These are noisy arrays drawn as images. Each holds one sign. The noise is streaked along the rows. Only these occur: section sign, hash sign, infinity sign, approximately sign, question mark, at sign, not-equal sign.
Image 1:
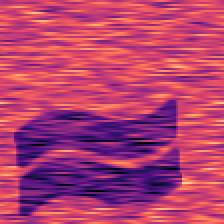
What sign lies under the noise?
approximately sign
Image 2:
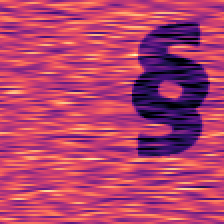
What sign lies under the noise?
section sign
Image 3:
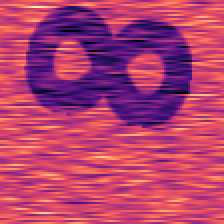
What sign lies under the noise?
infinity sign
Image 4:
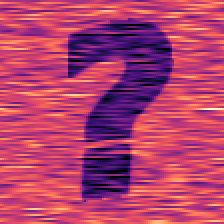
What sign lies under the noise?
question mark
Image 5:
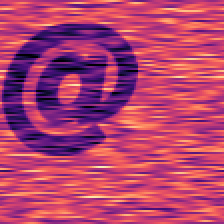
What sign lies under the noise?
at sign
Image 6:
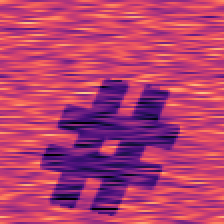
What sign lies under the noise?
hash sign
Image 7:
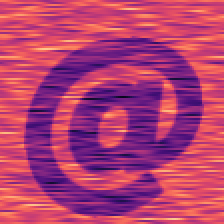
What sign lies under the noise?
at sign
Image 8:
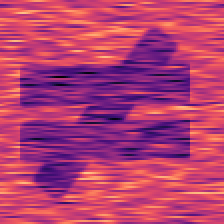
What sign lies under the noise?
not-equal sign
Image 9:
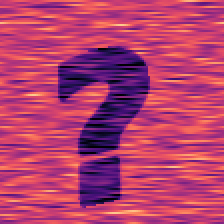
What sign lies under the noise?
question mark
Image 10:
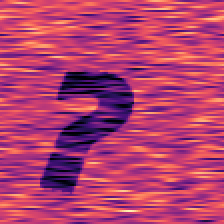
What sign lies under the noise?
question mark
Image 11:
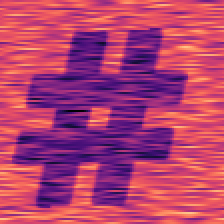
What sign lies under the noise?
hash sign
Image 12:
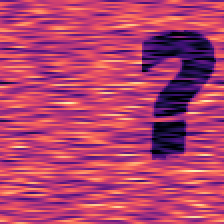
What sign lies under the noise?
question mark
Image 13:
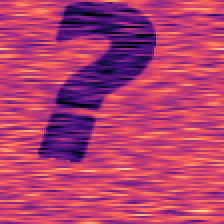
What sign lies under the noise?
question mark
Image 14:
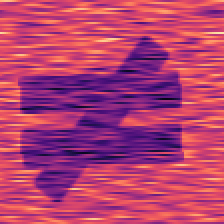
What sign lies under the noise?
not-equal sign
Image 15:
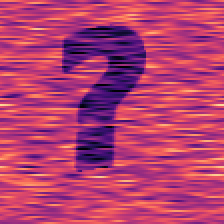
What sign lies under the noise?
question mark
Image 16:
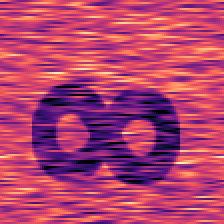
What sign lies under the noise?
infinity sign
